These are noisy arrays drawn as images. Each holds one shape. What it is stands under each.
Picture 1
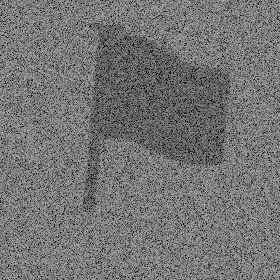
flag
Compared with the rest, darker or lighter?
darker
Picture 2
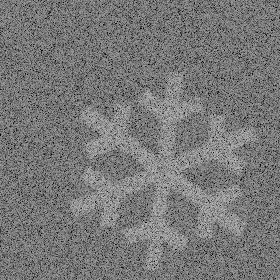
snowflake
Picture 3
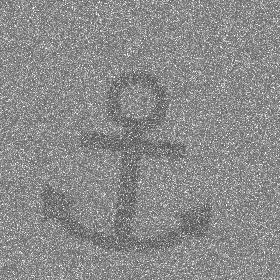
anchor
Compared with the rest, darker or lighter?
darker
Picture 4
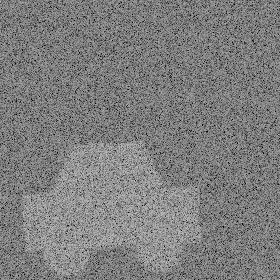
car
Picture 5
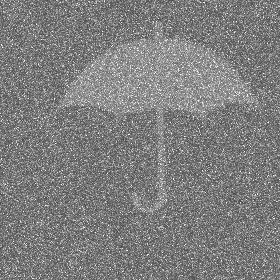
umbrella
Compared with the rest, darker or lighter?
lighter
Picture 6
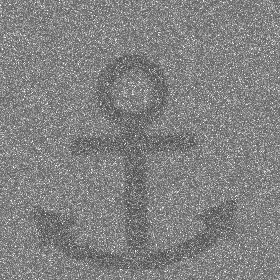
anchor
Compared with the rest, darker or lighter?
darker
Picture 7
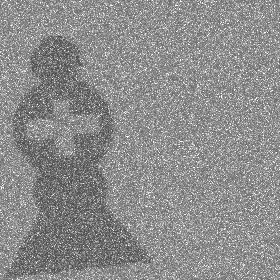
chess bishop
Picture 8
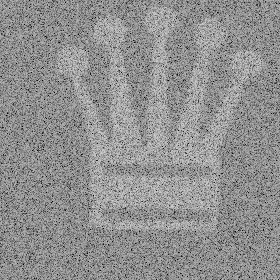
chess queen
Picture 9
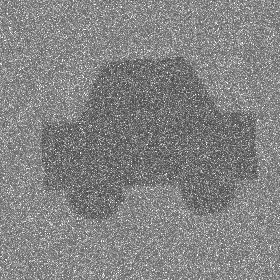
car
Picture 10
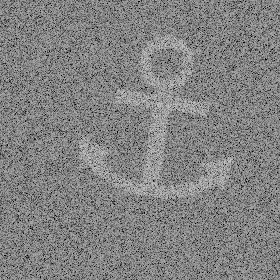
anchor
